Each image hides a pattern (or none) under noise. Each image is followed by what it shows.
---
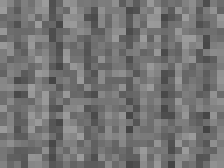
vertical stripes
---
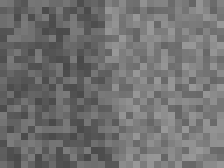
a sharp edge
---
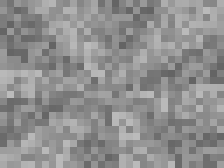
spokes from one point
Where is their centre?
centre
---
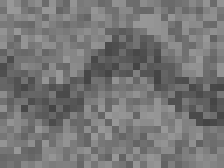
a wavy band
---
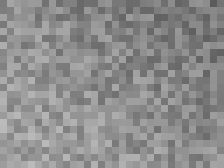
a smooth slope
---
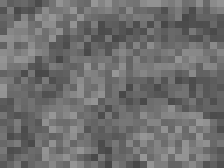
rings round one point
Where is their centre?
bottom right
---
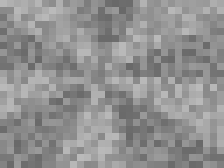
spokes from one point
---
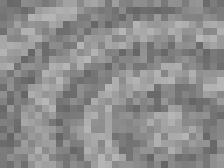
rings round one point
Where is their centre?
bottom right
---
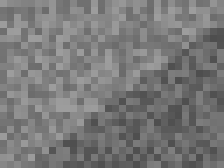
a sharp edge
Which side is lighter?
top left
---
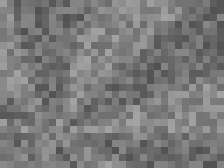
spokes from one point
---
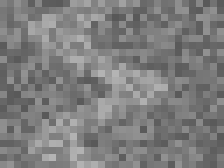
a wavy band
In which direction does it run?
top to bottom
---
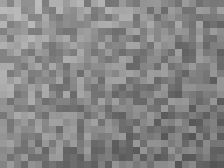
a smooth slope
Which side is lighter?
top left
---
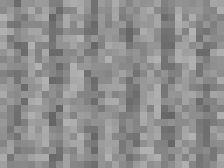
vertical stripes
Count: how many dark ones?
6
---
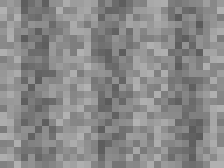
vertical stripes
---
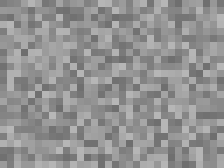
only noise
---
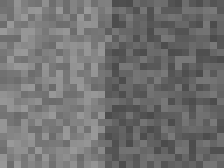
a sharp edge
